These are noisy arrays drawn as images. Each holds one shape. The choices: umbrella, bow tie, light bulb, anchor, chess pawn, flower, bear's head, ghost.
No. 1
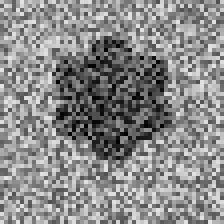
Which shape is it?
flower
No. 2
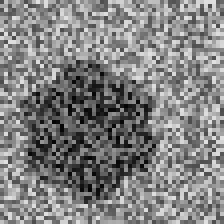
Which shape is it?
flower
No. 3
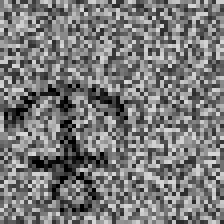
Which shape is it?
anchor
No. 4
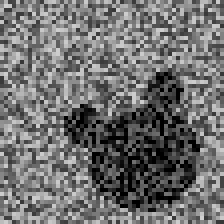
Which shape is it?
bear's head
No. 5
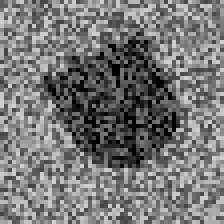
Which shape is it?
ghost
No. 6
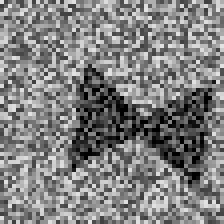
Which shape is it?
bow tie
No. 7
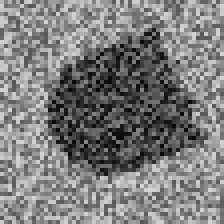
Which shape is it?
ghost
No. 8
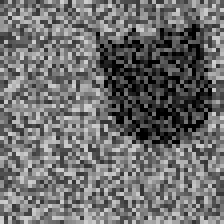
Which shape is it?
ghost
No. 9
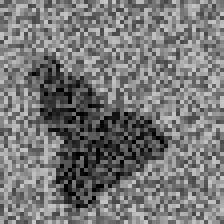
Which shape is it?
chess pawn
